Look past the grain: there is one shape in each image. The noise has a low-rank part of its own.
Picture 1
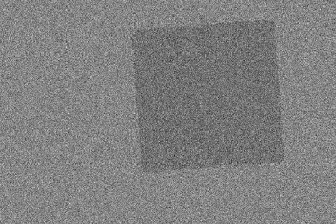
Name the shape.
square
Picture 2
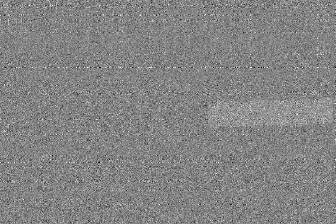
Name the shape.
bar
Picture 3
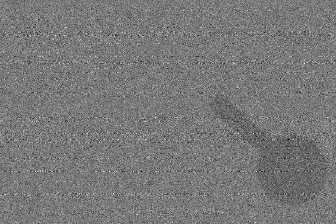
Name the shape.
lollipop
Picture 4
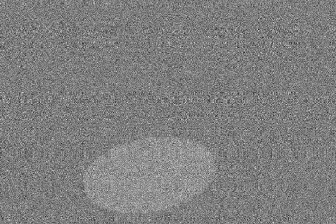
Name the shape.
ellipse
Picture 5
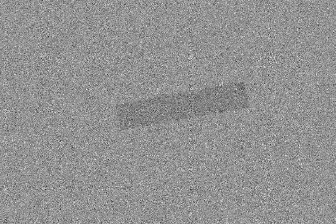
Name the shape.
bar
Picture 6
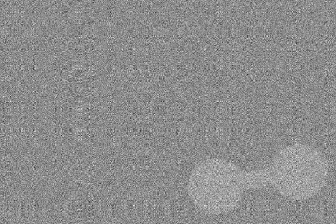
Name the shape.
dumbbell
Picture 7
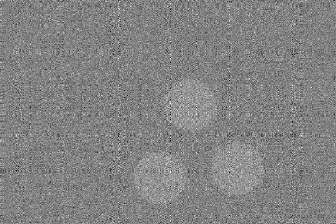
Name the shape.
three dots
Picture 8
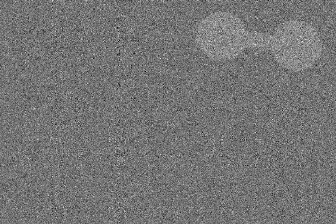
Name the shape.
dumbbell
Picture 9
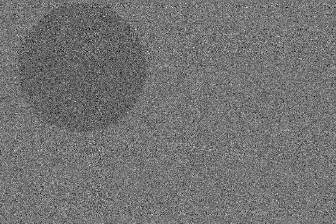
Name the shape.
disc
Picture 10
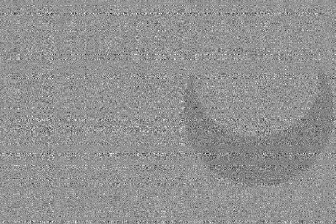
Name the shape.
crescent
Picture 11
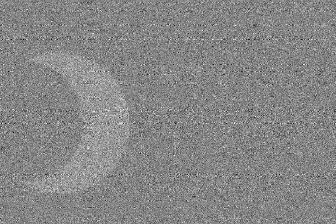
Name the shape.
crescent
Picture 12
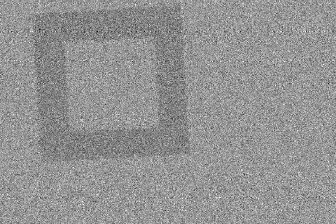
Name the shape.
square frame
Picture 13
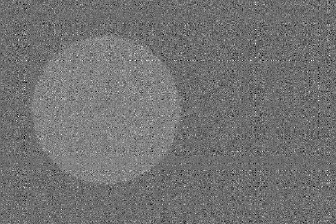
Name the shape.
disc
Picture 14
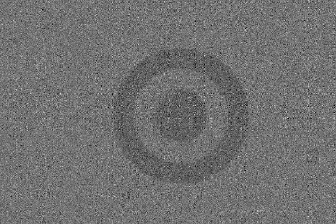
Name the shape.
bullseye
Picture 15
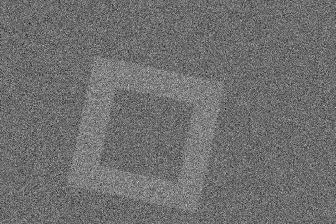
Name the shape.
square frame
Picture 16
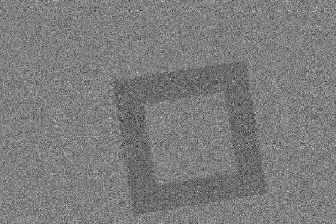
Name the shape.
square frame
